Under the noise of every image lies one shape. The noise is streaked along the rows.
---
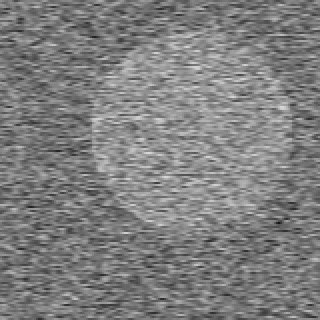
disc
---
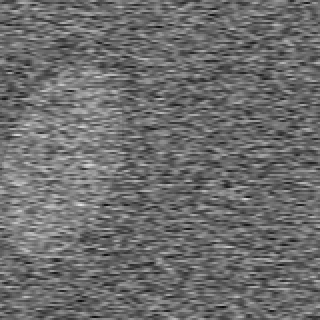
ellipse
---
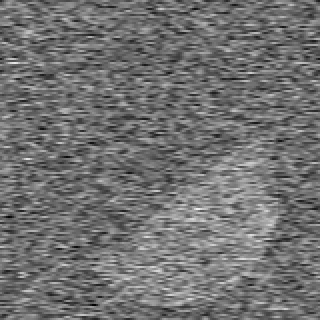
half disc
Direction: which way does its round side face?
down and right
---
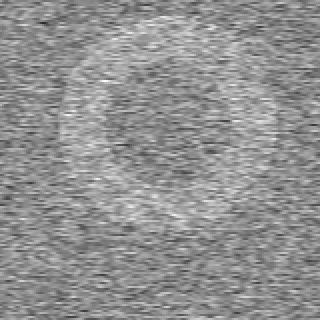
ring
